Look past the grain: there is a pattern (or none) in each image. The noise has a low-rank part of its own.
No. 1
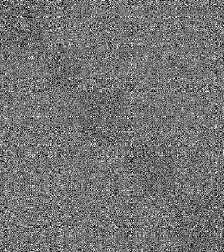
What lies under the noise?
blocks along the diagonal
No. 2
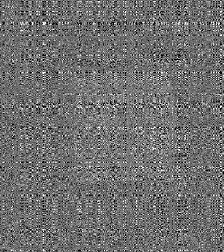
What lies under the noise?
one block
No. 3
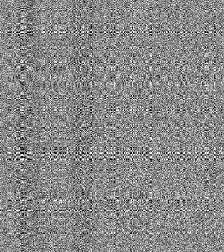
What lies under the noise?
bands of columns
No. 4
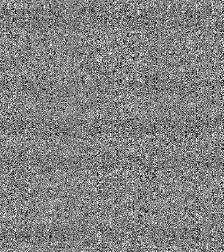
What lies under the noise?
bands of rows
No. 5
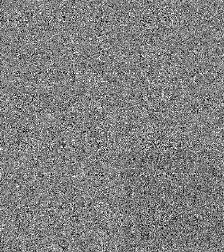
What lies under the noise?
one block
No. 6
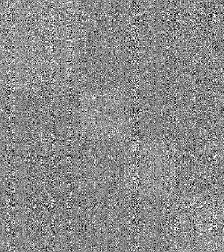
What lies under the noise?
blocks along the diagonal
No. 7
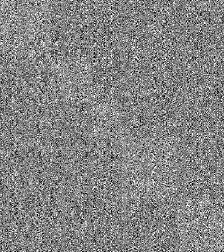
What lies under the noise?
blocks along the diagonal
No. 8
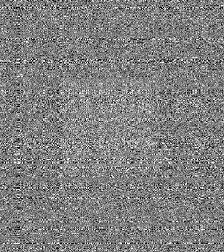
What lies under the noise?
one block
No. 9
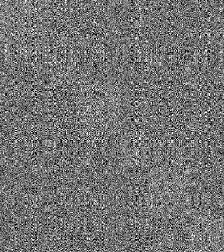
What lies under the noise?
blocks along the diagonal
